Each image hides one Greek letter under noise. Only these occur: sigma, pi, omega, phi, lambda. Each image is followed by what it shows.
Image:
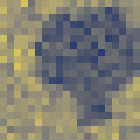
phi
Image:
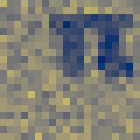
pi
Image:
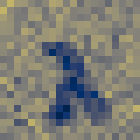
lambda
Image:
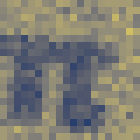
pi
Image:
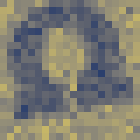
omega
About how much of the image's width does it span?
nearly all
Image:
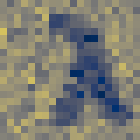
lambda
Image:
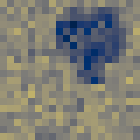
phi
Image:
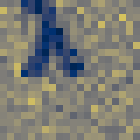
lambda
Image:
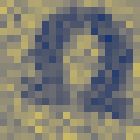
omega
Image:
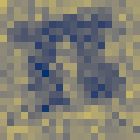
pi
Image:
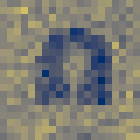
omega
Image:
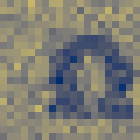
omega
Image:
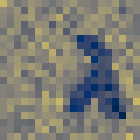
lambda
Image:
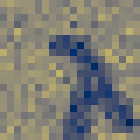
lambda
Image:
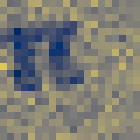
pi
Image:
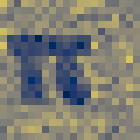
pi
